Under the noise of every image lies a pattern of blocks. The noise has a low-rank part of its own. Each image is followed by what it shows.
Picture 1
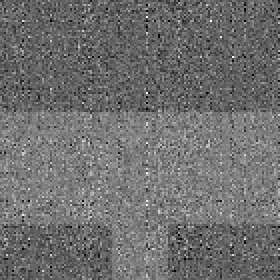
left and right mirror each other
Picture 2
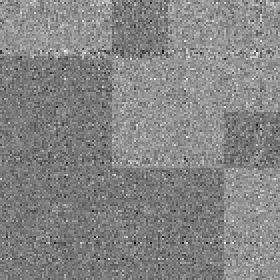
mirrored about the diagonal from the bottom left
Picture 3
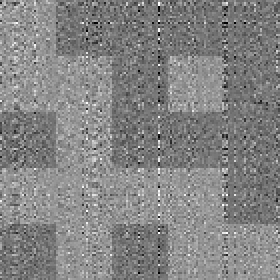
mirrored about the diagonal from the bottom left
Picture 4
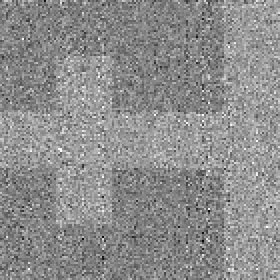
top and bottom mirror each other
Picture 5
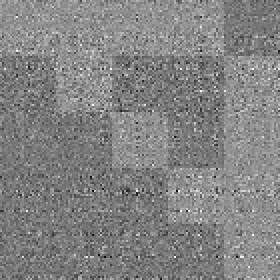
mirrored about the diagonal from the bottom left
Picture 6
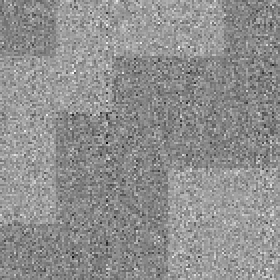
mirrored about the diagonal from the top left
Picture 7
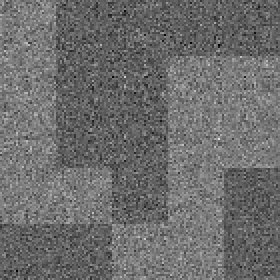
no symmetry
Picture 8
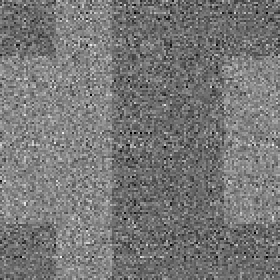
top and bottom mirror each other
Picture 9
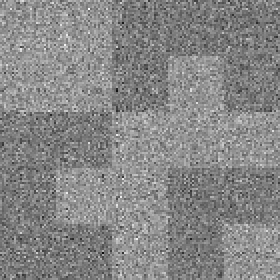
mirrored about the diagonal from the top left
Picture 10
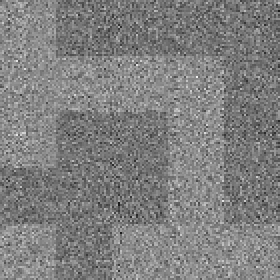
mirrored about the diagonal from the bottom left
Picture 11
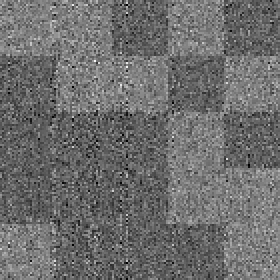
mirrored about the diagonal from the bottom left
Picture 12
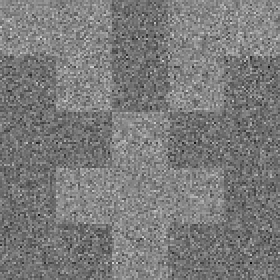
left and right mirror each other
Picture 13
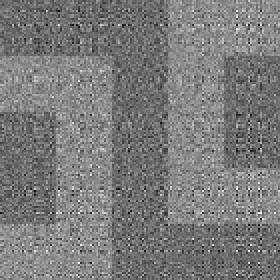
the same after a half turn
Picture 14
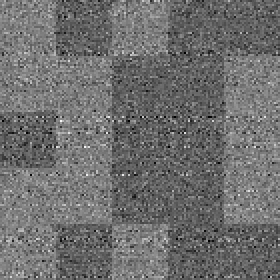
top and bottom mirror each other
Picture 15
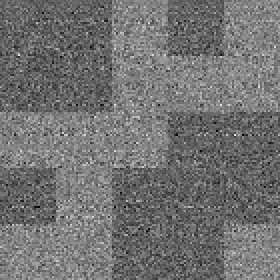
mirrored about the diagonal from the top left
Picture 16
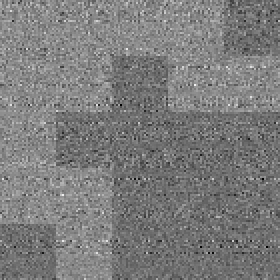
mirrored about the diagonal from the top left
